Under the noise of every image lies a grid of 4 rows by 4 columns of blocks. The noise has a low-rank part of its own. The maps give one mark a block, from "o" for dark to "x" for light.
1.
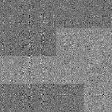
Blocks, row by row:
oooo
ooxx
xxxx
ooox
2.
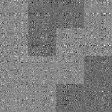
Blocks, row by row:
xoox
xoxx
xxxo
xxoo
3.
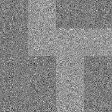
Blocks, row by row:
oxoo
oxxx
ooxo
ooxo
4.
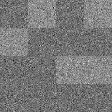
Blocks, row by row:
oxox
xooo
ooxx
oooo
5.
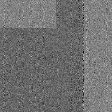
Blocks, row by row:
xxox
ooox
ooox
ooox
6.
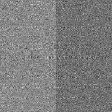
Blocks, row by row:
xxoo
xxoo
xxoo
xxoo
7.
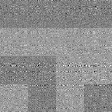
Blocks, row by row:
oooo
xxxx
ooxx
xoxo
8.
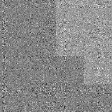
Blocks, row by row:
ooxx
ooxx
ooox
oooo
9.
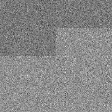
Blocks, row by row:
oooo
ooxx
xxxx
xxxx
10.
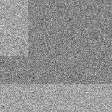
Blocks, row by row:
xooo
xooo
oooo
xxxx
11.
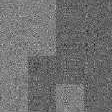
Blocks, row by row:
xxoo
xxoo
xooo
xoxo
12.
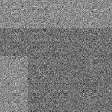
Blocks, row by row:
xxxx
oooo
xooo
xooo
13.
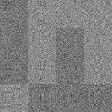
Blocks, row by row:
oxxx
oxox
oxox
xooo
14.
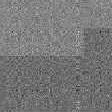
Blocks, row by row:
xxxx
xxxo
oooo
oooo
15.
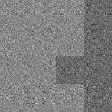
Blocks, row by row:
xxxo
xxxo
xxoo
xxxo
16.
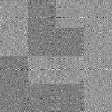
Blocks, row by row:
xoxx
xoox
oxxx
ooox
